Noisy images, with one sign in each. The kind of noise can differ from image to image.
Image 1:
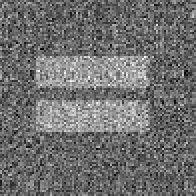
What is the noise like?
low rank plus noise
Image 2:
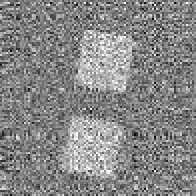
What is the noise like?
low rank plus noise
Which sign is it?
colon
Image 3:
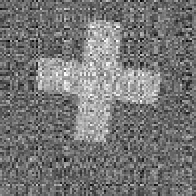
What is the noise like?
low rank plus noise
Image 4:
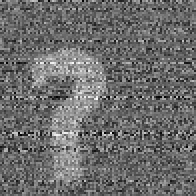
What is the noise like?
rows of uneven size
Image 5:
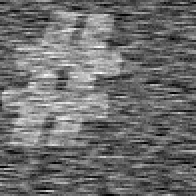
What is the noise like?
streaked along the rows
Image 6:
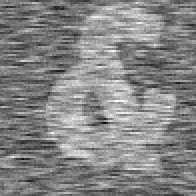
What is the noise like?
streaked along the rows
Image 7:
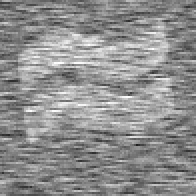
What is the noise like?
streaked along the rows
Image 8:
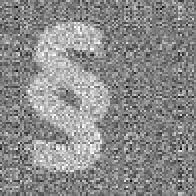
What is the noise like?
low rank plus noise
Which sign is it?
section sign
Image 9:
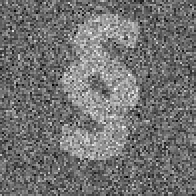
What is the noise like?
independent entries
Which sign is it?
section sign
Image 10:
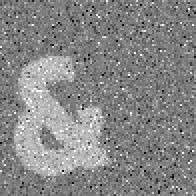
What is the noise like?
heavy tails
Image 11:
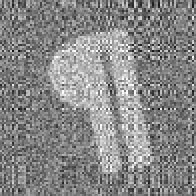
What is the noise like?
low rank plus noise
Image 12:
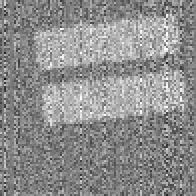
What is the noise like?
columns of uneven size
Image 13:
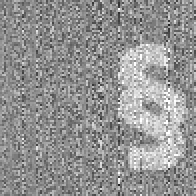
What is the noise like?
columns of uneven size
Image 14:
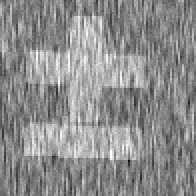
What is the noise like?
streaked along the columns
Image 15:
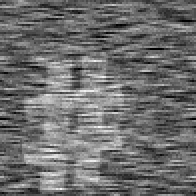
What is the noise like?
streaked along the rows
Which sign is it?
hash sign
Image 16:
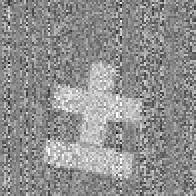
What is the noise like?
columns of uneven size
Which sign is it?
plus-minus sign
